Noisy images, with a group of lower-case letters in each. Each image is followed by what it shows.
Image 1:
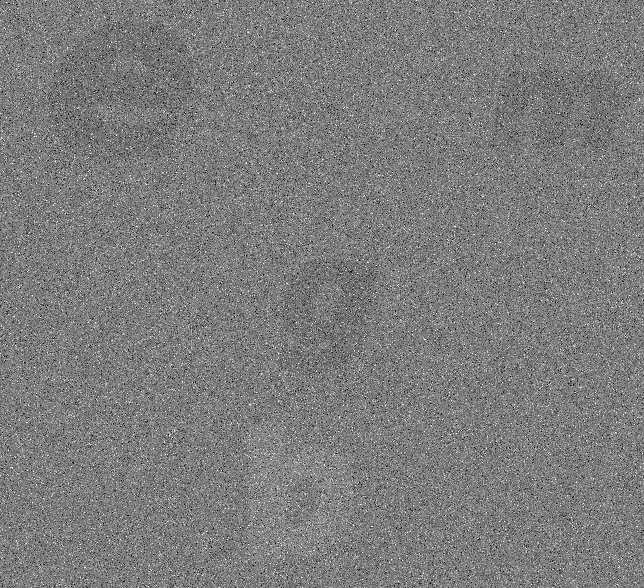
top left: dark e; top right: dark m; centre: dark g; bottom middle: light b
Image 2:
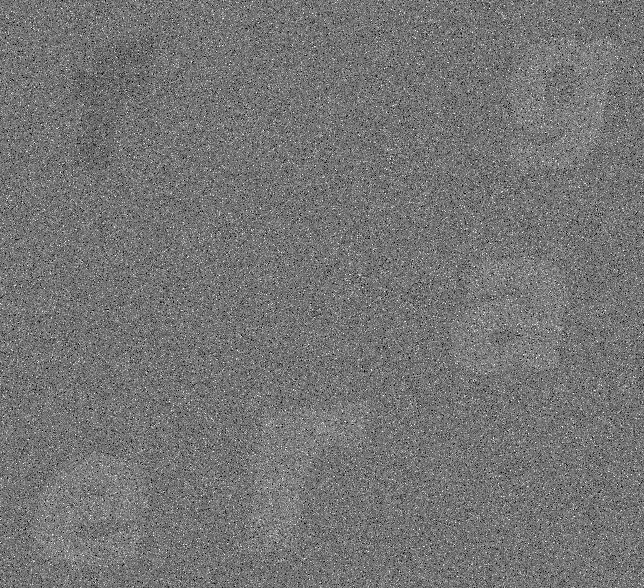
top left: dark f; top right: light g; middle right: light a; bottom left: light e; bottom middle: light r
